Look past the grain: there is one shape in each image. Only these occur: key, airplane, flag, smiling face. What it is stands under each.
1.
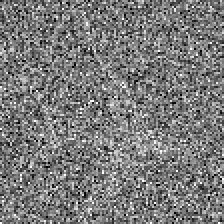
airplane
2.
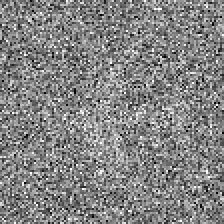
airplane
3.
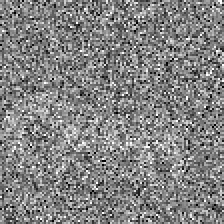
key
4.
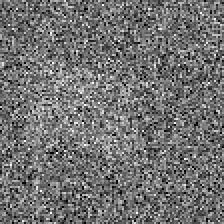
flag
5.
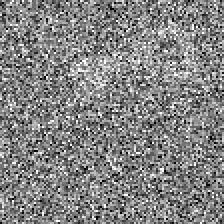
key
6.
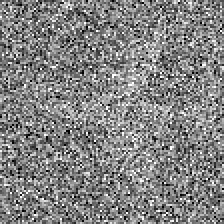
airplane
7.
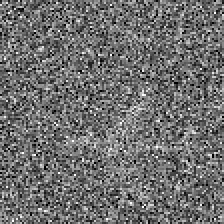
airplane
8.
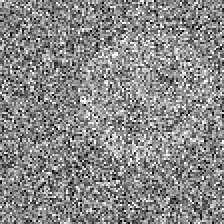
smiling face
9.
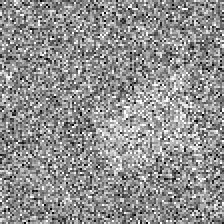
flag
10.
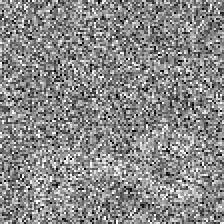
key
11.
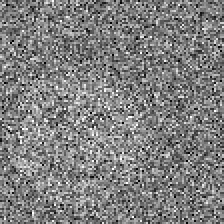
smiling face
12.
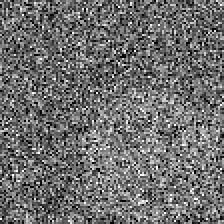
smiling face
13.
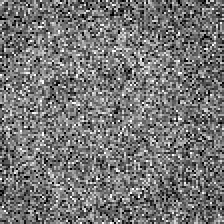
smiling face
